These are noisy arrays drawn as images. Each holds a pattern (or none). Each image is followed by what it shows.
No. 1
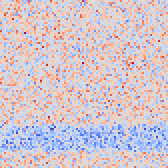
one band of rows
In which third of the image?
bottom
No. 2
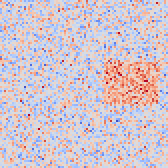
one block
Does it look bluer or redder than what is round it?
redder
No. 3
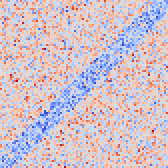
a diagonal band
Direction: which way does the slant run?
bottom left to top right
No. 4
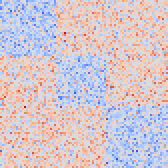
blocks along the diagonal
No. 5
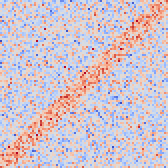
a diagonal band
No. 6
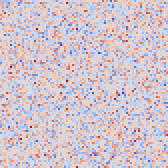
only noise
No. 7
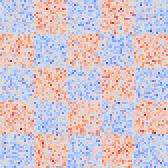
a checkerboard
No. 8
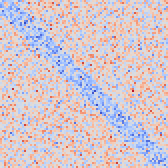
a diagonal band
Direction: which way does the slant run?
top left to bottom right
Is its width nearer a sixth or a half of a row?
a sixth
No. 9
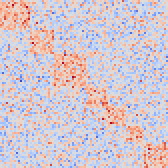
blocks along the diagonal
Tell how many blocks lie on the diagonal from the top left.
7
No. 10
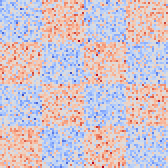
a checkerboard
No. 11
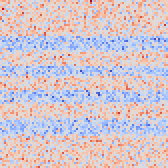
bands of rows
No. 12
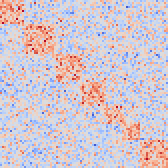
blocks along the diagonal
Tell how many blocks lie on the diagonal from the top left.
7
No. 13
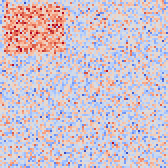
one block
